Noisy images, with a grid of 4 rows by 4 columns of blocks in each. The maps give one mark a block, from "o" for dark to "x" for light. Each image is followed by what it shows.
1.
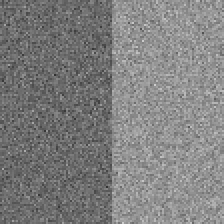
o o x x
o o x x
o o x x
o o x x
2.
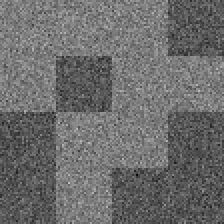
x x x o
x o x x
o x x o
o x o o
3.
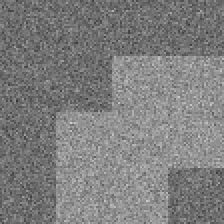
o o o o
o o x x
o x x x
o x x o
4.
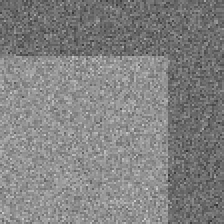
o o o o
x x x o
x x x o
x x x o
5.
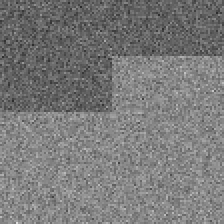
o o o o
o o x x
x x x x
x x x x
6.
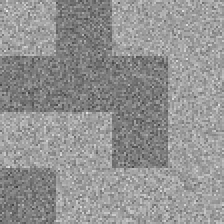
x o x x
o o o x
x x o x
o x x x
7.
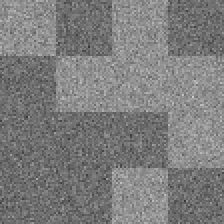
x o x o
o x x x
o o o x
o o x o
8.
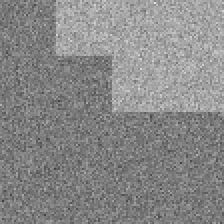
o x x x
o o x x
o o o o
o o o o
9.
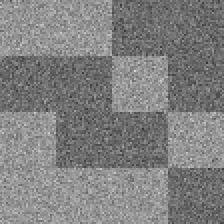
x x o o
o o x o
x o o x
x x x o
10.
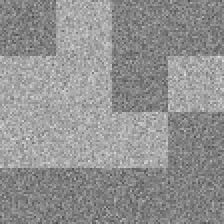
o x o o
x x o x
x x x o
o o o o
